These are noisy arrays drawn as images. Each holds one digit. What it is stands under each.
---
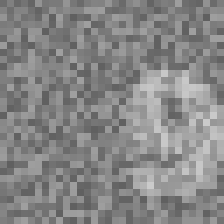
light 9
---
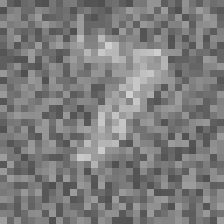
light 7
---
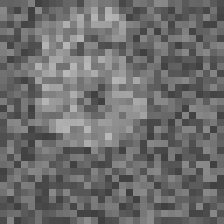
light 6
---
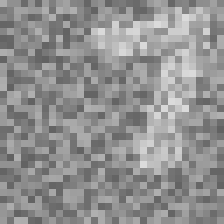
light 7
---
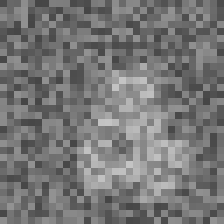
light 4
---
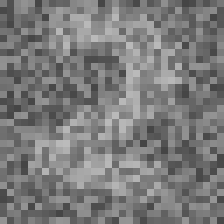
light 2
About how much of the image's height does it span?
nearly all
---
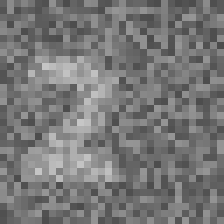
light 2
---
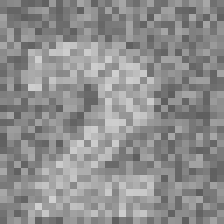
light 2
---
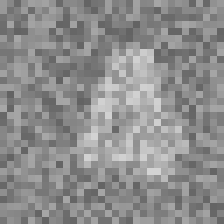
light 4
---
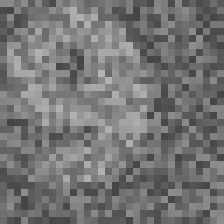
light 9
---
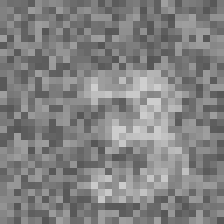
light 3
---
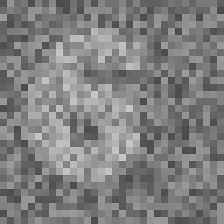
light 6
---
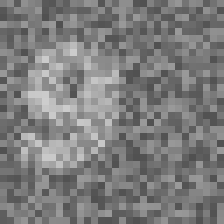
light 9
